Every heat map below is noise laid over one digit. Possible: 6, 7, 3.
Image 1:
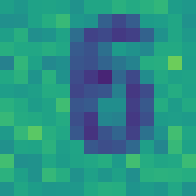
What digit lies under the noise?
6
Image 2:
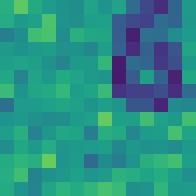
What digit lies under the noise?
6
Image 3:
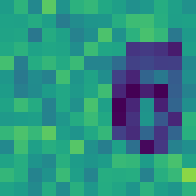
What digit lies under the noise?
6
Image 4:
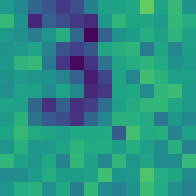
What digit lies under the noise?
3
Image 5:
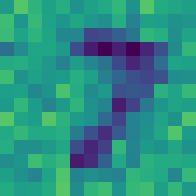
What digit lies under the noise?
7
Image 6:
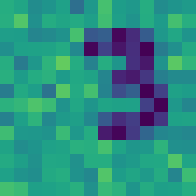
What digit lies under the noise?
3
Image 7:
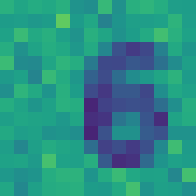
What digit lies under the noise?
6
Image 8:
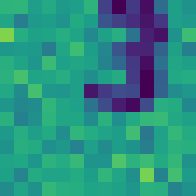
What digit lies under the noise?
3
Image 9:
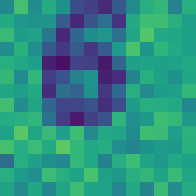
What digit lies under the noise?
6
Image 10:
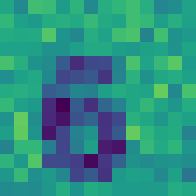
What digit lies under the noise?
6
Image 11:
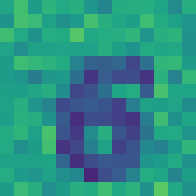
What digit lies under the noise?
6
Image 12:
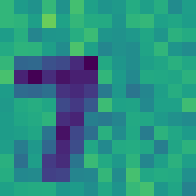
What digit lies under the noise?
7
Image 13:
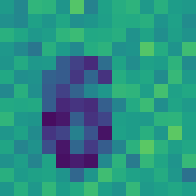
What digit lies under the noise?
6
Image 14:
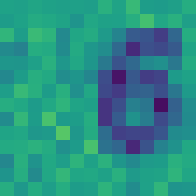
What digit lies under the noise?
6
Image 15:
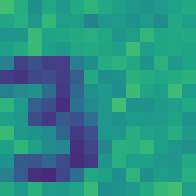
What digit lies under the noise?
3
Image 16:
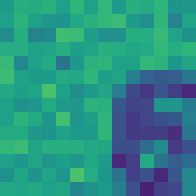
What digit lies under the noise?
6
